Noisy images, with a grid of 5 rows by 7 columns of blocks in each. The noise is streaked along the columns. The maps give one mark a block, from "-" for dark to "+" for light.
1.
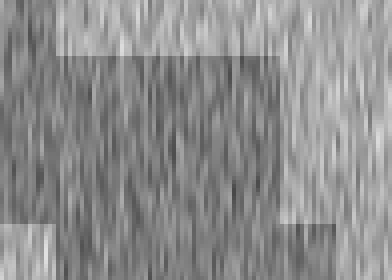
- + + + + + +
- - - - - + +
- - - - - + +
- - - - - + +
+ - - - - - +
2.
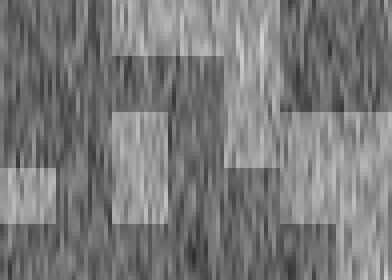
- - + + + - -
- - - - + - -
- - + - + + +
+ - + - - + +
- - - - - - +
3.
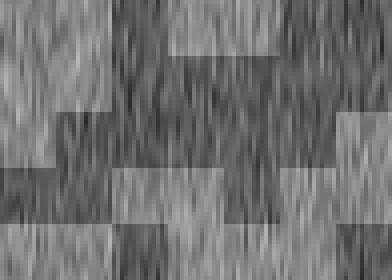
+ + - + + - -
+ + - - - - -
+ - - - - - +
- - + + - + +
+ + - + + + -
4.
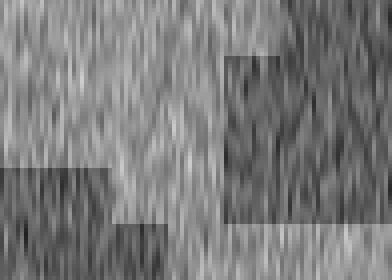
+ + + + + - -
+ + + + - - -
+ + + + - - -
- - + + - - -
- - - + + + +
